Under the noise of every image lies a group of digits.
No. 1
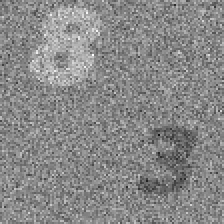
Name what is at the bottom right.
3
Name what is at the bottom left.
nothing
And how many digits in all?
2
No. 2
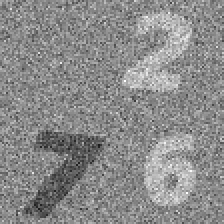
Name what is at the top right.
2
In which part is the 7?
bottom left
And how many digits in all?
3
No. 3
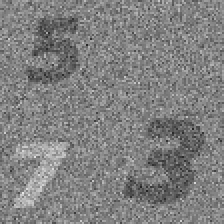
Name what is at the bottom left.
7
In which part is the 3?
bottom right
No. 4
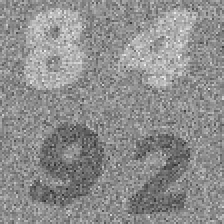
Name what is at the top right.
4
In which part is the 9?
bottom left
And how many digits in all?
4
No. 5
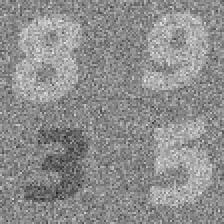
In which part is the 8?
top left
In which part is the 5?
bottom right
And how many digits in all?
4
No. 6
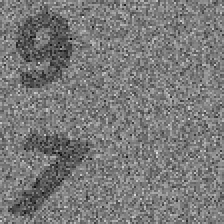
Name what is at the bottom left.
7
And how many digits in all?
2
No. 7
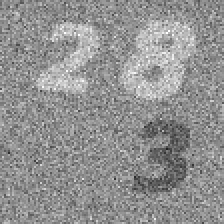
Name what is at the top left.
2
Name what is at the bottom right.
3
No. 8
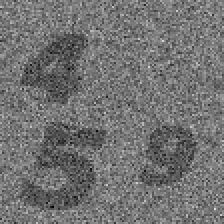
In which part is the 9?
bottom right
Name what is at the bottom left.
5
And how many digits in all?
3
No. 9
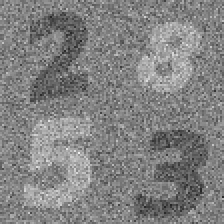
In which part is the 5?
bottom left
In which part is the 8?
top right
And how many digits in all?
4
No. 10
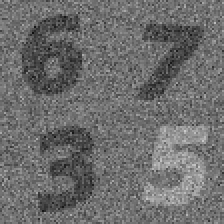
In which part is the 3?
bottom left
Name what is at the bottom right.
5
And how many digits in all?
4
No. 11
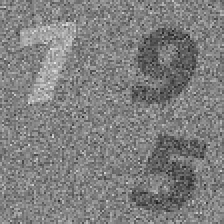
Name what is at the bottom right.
5
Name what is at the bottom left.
nothing
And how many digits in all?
3
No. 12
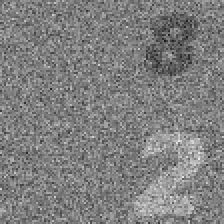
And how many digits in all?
2
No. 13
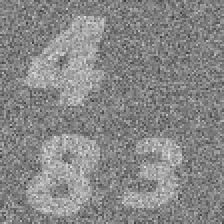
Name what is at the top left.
4
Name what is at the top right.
nothing
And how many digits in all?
3
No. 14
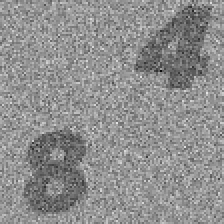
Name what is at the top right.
4
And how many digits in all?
2
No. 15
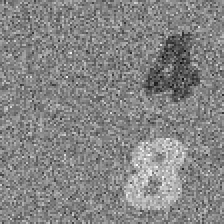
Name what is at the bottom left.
nothing
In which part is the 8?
bottom right
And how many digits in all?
2
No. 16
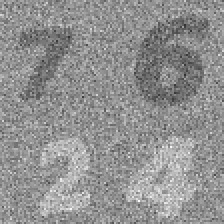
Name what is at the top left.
7
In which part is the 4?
bottom right
